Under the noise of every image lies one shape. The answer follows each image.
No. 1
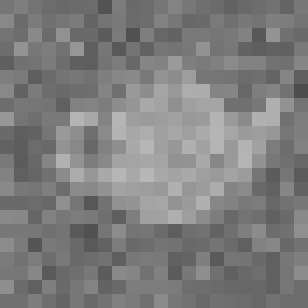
teapot
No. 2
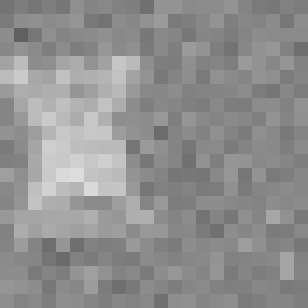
chess rook
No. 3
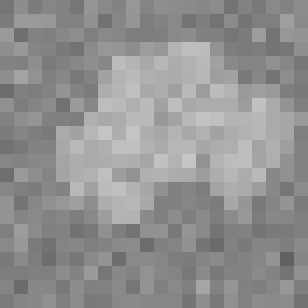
car
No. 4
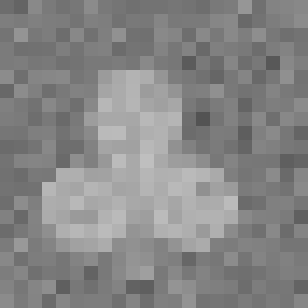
club
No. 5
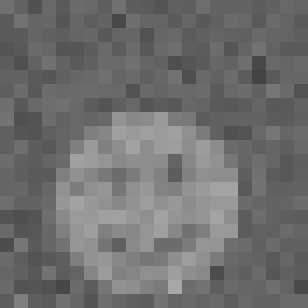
smiling face
